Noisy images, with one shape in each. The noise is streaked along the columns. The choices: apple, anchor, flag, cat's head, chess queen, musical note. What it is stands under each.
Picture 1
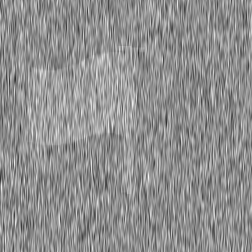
flag
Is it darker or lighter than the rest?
lighter
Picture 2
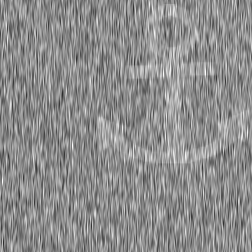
anchor
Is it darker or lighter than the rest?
lighter
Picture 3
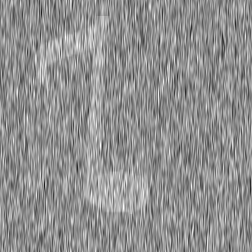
musical note
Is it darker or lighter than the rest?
lighter
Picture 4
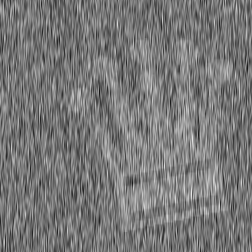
chess queen
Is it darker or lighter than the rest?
lighter
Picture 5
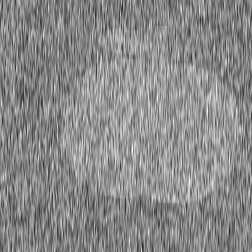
apple
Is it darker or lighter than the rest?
lighter
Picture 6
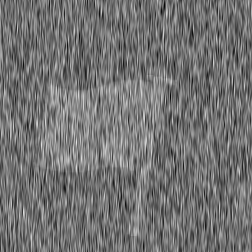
flag
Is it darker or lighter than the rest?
lighter
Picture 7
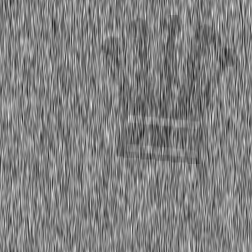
chess queen
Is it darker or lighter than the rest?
darker
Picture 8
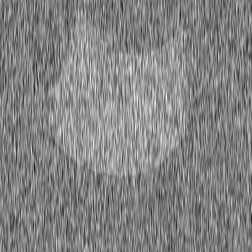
cat's head
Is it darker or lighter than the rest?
lighter
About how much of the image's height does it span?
two thirds
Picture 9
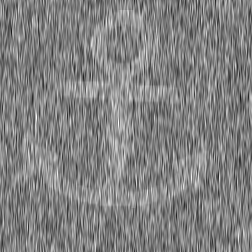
anchor
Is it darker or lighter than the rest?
lighter
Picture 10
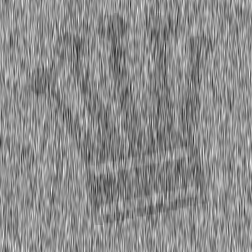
chess queen
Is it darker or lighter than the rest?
darker
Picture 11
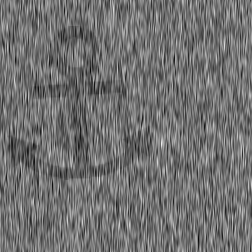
anchor
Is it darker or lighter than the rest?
darker
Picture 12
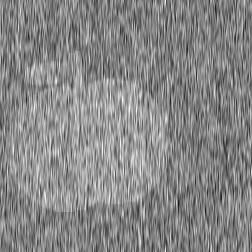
apple
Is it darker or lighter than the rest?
lighter
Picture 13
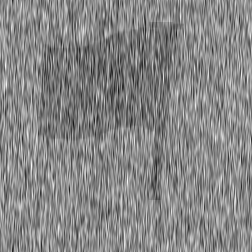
flag
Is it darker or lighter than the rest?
darker
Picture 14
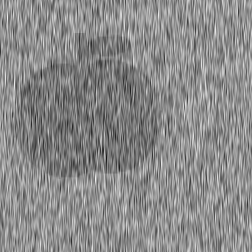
apple
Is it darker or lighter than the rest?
darker
